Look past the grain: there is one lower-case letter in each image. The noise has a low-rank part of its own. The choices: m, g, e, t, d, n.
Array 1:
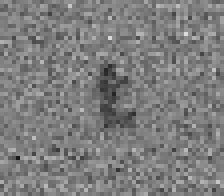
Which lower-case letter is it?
t
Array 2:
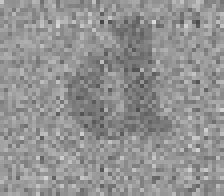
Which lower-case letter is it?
d
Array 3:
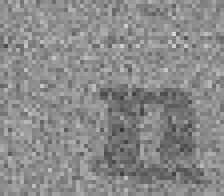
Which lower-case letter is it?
n
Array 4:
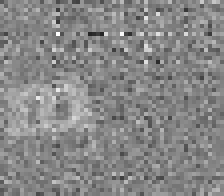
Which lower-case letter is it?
m
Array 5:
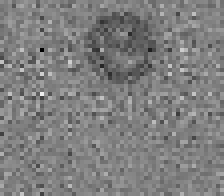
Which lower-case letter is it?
e
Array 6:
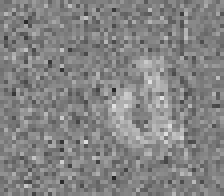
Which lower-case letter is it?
d
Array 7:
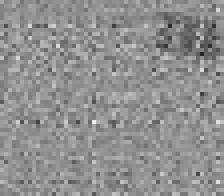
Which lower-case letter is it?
m
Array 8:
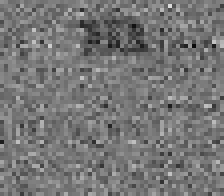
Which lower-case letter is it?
m
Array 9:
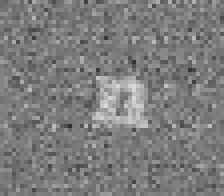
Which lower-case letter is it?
n
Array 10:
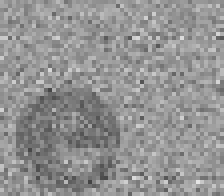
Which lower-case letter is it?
e
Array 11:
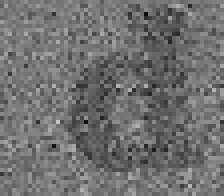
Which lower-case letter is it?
d
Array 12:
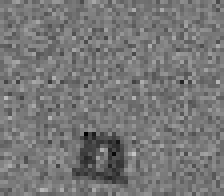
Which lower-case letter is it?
n
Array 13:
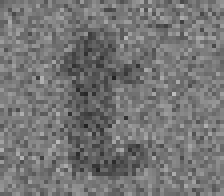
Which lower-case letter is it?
t
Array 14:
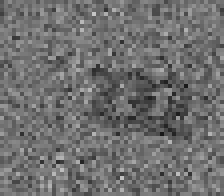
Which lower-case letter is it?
m
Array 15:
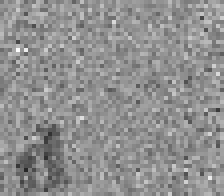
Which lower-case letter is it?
d
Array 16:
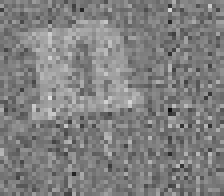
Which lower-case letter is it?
n
